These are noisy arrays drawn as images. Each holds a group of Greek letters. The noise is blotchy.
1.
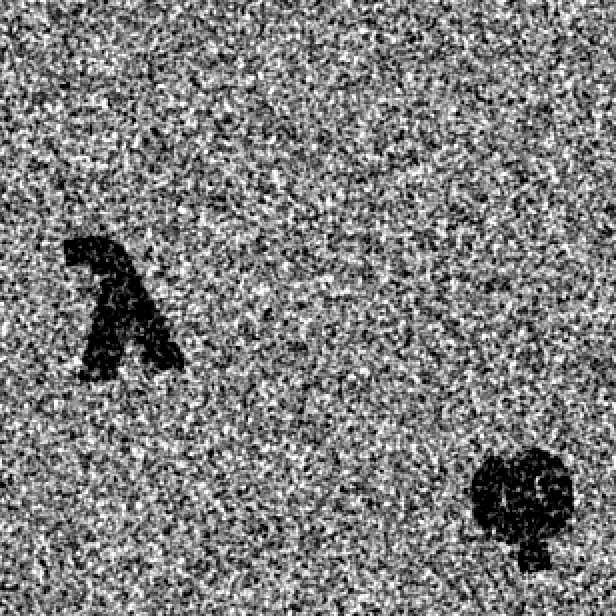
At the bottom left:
nothing
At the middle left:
lambda
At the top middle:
nothing
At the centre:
nothing
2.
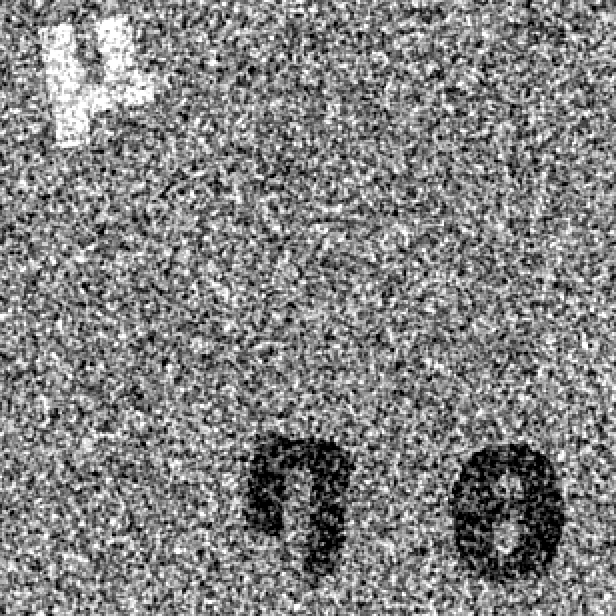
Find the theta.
bottom right
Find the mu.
top left
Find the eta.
bottom middle
